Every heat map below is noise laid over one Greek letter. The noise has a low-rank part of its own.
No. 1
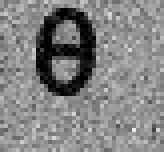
theta
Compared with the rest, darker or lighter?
darker
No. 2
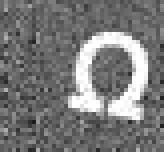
omega
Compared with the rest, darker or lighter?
lighter
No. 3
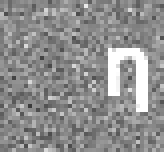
eta
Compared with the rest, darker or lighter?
lighter
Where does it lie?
middle right
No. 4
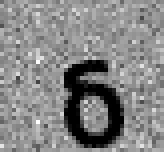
delta
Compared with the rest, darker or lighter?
darker
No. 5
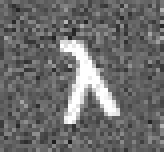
lambda
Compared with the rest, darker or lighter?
lighter
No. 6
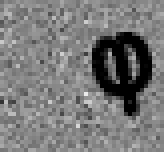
phi
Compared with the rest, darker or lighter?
darker
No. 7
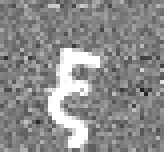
xi
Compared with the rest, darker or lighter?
lighter
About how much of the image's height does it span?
two thirds
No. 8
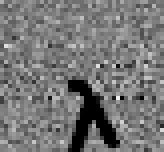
lambda
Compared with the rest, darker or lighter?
darker
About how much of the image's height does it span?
half
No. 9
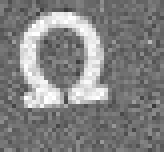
omega
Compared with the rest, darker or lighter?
lighter
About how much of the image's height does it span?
two thirds
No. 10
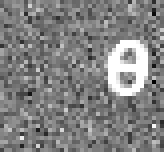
theta
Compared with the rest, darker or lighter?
lighter
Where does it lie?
middle right
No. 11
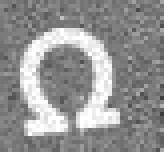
omega
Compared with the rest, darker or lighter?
lighter
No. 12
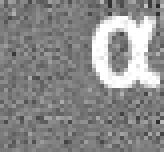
alpha
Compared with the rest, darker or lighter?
lighter
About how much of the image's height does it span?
half
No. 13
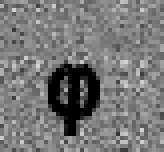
phi
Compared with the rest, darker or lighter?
darker
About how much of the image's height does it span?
half
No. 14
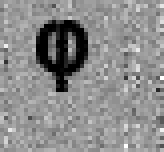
phi
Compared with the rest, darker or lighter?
darker
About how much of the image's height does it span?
half
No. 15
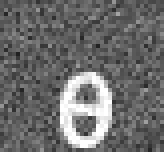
theta
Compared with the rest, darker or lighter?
lighter
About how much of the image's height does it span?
half
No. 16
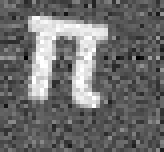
pi
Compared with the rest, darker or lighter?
lighter
